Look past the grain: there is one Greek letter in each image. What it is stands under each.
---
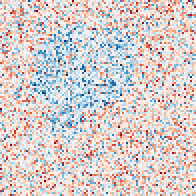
blue phi
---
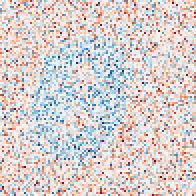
blue theta
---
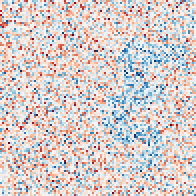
blue xi
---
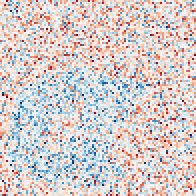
blue alpha
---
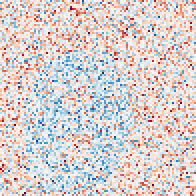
blue theta
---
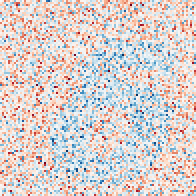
blue delta
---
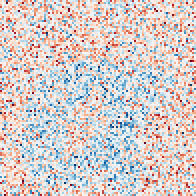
blue alpha
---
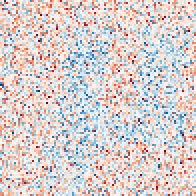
blue mu
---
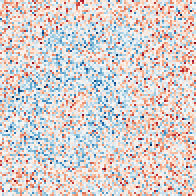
blue delta
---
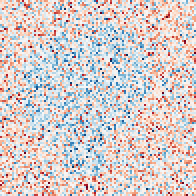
blue phi
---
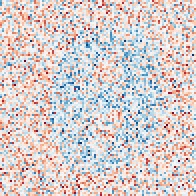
blue theta
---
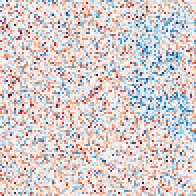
blue xi
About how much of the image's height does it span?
two thirds
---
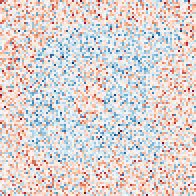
blue alpha
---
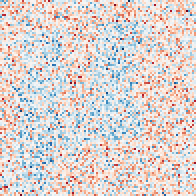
blue mu
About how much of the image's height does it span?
nearly all
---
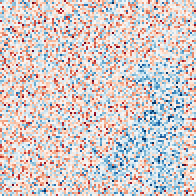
blue lambda
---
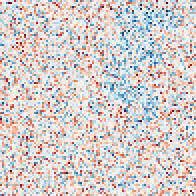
blue xi
